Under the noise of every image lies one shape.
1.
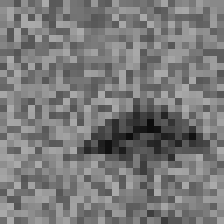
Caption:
dark umbrella
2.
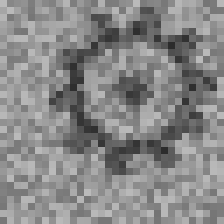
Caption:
dark gear
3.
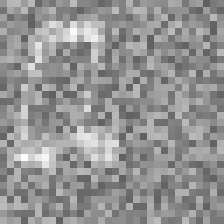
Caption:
light pair of musical notes
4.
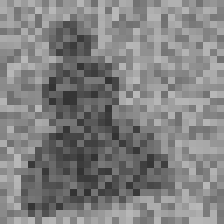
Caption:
dark chess pawn
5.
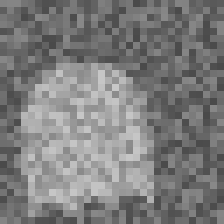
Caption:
light ghost
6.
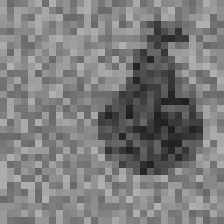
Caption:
dark pear
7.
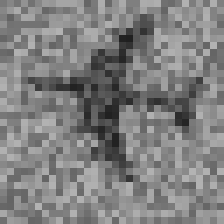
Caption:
dark airplane
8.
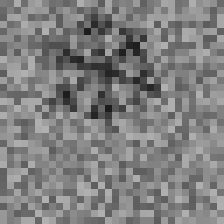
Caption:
dark snowflake
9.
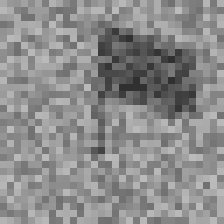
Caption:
dark flag
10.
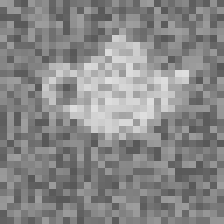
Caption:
light teapot
